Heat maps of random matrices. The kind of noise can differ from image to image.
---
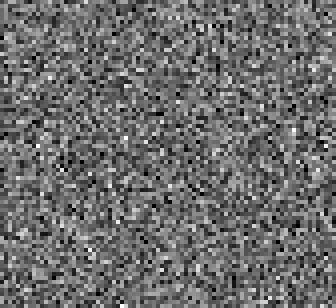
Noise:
independent entries
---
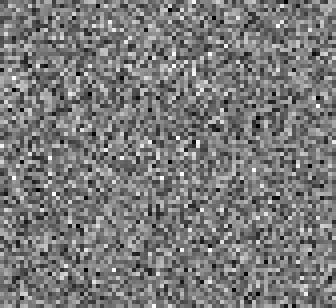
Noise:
independent entries
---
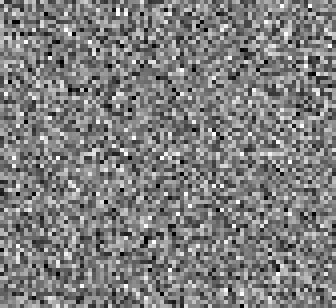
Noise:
independent entries
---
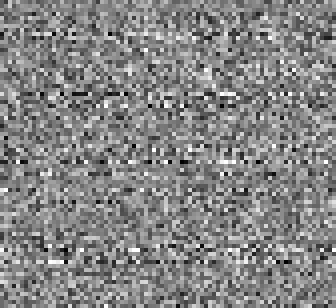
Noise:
rows of uneven size
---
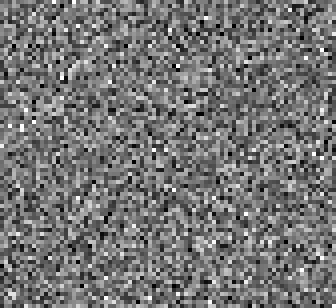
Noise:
independent entries
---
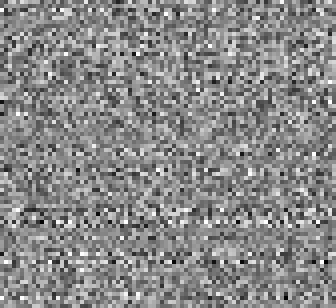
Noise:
rows of uneven size
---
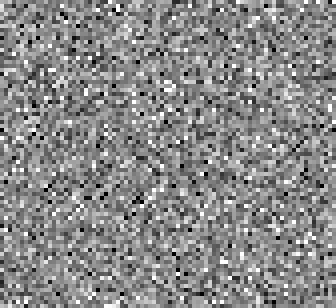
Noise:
heavy tails
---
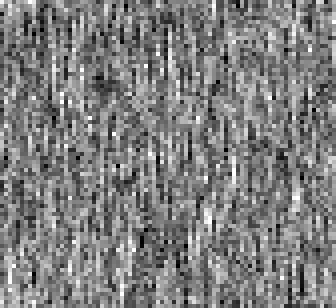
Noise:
streaked along the columns
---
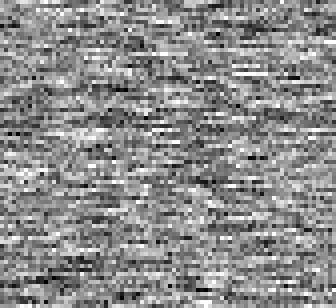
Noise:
streaked along the rows
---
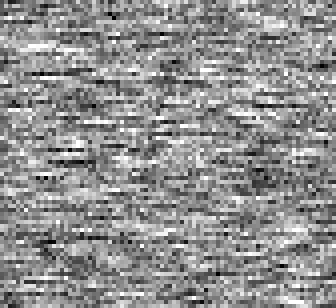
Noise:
streaked along the rows
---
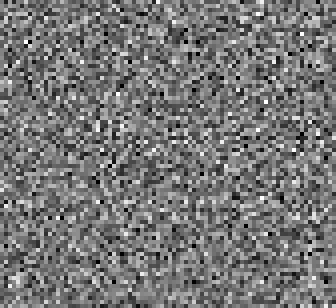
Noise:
low rank plus noise
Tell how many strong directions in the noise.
two
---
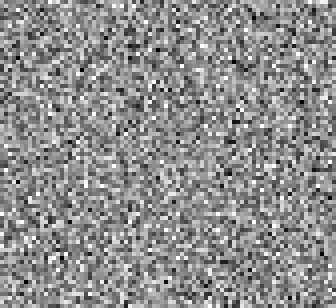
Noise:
independent entries
